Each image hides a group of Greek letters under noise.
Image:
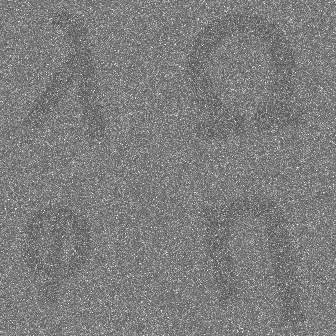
top left: lambda; top right: omega; bottom left: phi; bottom right: eta
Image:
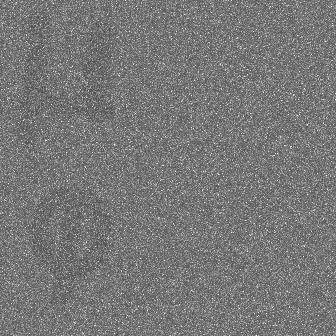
top left: mu; bottom left: phi
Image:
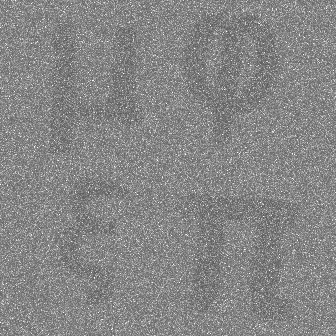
top left: mu; top right: phi; bottom left: xi; bottom right: pi
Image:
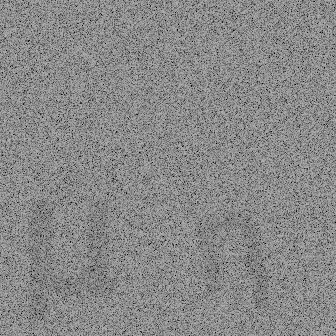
bottom left: mu; bottom right: eta
